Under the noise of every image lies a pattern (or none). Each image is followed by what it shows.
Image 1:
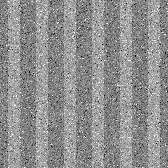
vertical stripes
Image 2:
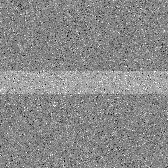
one horizontal stripe
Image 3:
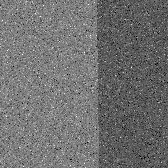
a sharp edge
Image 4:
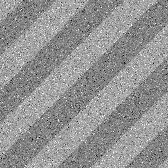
diagonal stripes
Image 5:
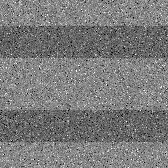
horizontal stripes
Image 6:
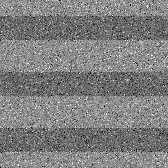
horizontal stripes
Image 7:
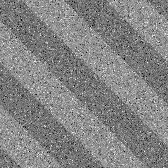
diagonal stripes
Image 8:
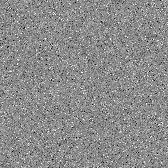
only noise
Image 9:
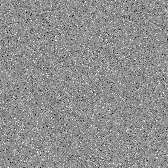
only noise
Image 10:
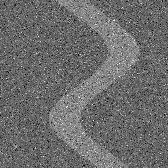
a wavy band
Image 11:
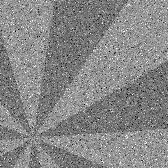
spokes from one point
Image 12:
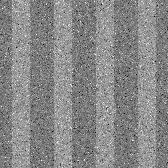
vertical stripes
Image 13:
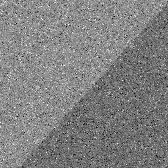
a sharp edge
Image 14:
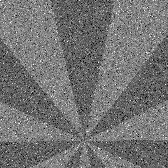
spokes from one point
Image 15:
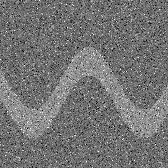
a wavy band
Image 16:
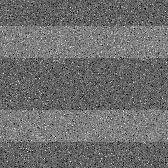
horizontal stripes
